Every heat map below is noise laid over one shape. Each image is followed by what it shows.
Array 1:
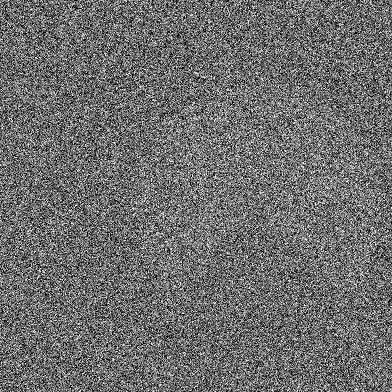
disc with a wedge cut out
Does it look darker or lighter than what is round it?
lighter
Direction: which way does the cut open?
down
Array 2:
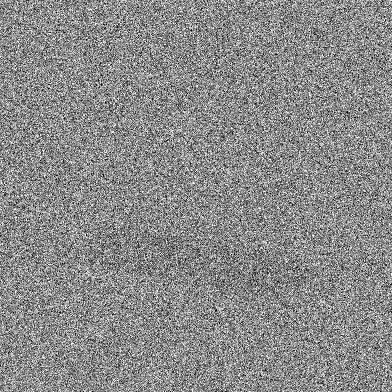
bar
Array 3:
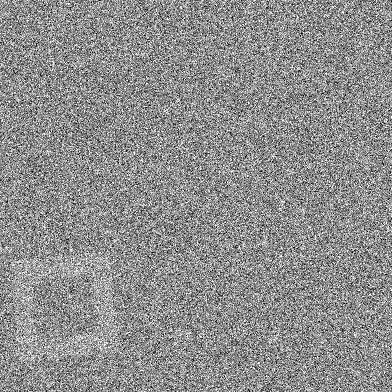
square frame
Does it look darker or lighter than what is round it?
lighter
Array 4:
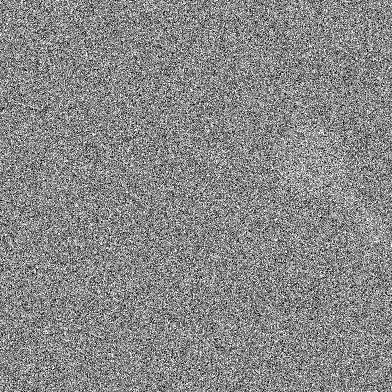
lollipop
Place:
middle right
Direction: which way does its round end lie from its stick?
up and left
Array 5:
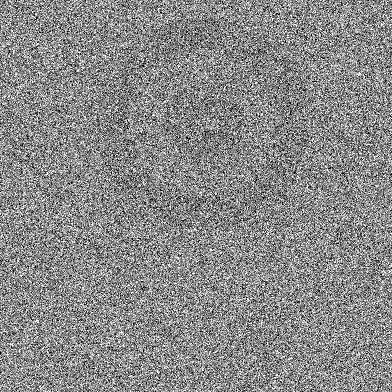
bullseye
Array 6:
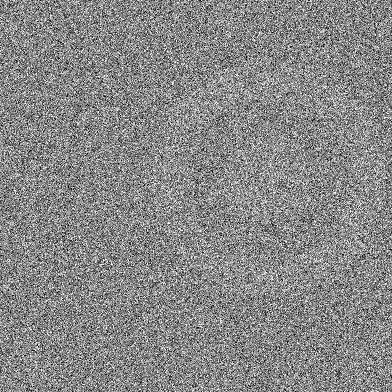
bullseye
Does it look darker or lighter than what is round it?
lighter
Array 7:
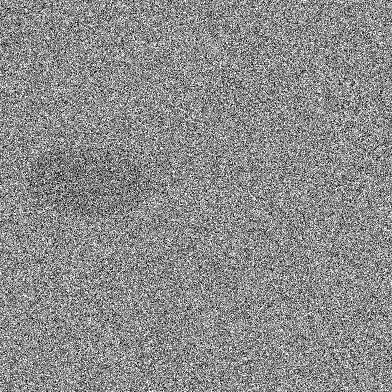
ellipse
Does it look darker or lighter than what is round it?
darker
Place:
middle left
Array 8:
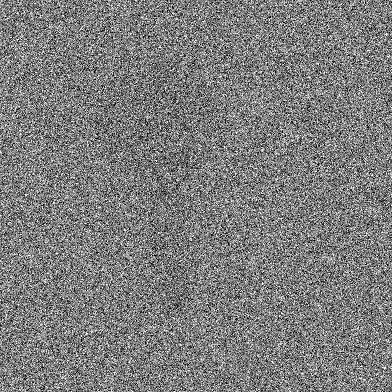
lollipop
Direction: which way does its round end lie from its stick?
up
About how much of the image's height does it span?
two thirds
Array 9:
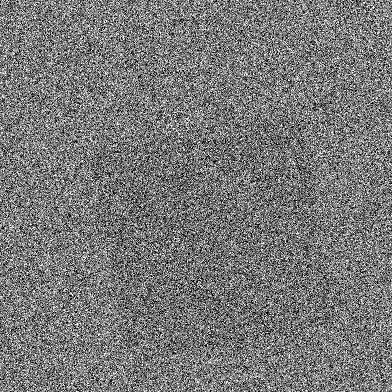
square
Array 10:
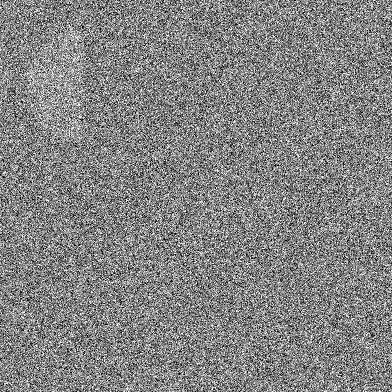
half disc
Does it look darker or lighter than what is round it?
lighter
